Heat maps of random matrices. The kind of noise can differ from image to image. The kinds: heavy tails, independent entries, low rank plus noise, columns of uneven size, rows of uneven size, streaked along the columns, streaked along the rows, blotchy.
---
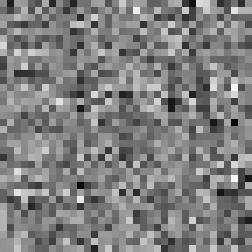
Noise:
low rank plus noise
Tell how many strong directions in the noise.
five to eight
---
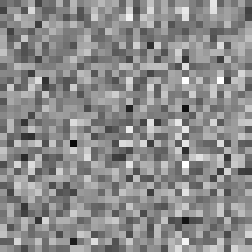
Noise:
low rank plus noise
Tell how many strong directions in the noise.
three or four
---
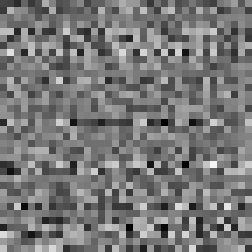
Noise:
rows of uneven size
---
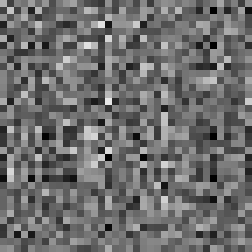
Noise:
low rank plus noise
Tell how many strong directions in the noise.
two
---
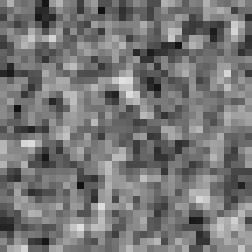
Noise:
blotchy
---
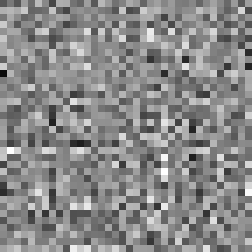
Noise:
low rank plus noise
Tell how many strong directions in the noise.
three or four
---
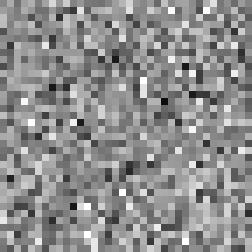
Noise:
independent entries
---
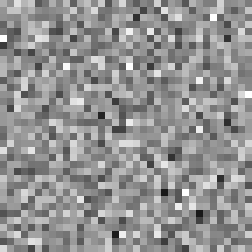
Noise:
independent entries
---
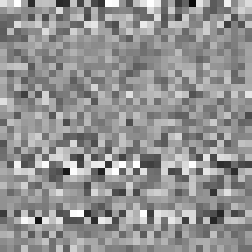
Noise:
rows of uneven size
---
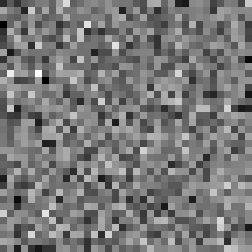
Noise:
independent entries
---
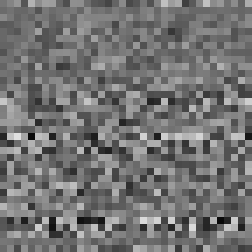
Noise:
rows of uneven size
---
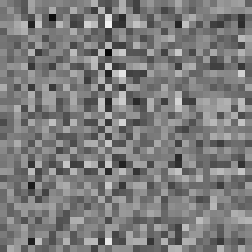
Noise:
low rank plus noise
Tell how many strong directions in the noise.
one
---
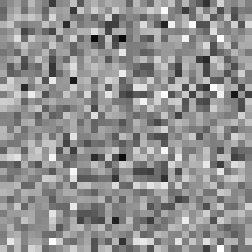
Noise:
low rank plus noise
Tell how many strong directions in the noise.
three or four
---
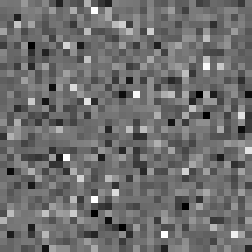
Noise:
heavy tails
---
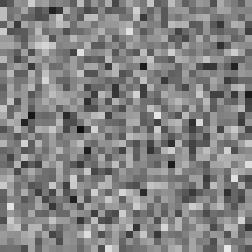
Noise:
independent entries
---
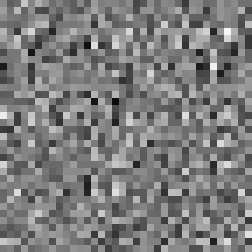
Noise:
low rank plus noise
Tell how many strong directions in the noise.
two
